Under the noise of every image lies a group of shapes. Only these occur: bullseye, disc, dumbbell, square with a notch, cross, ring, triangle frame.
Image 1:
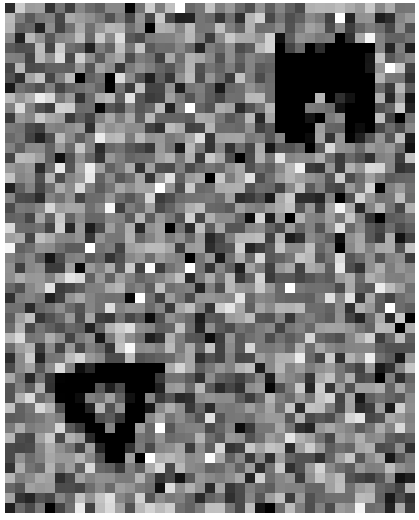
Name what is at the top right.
square with a notch
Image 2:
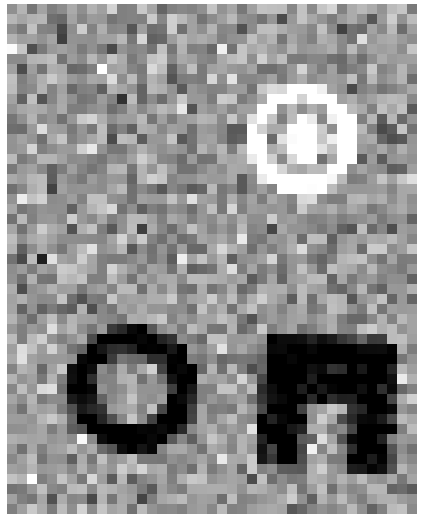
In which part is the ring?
bottom left
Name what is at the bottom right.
square with a notch
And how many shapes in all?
3
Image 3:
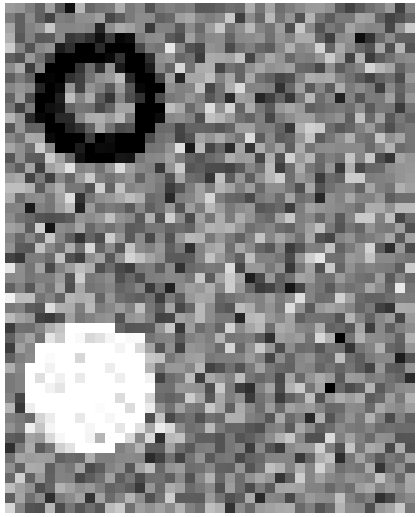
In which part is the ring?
top left
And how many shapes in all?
2
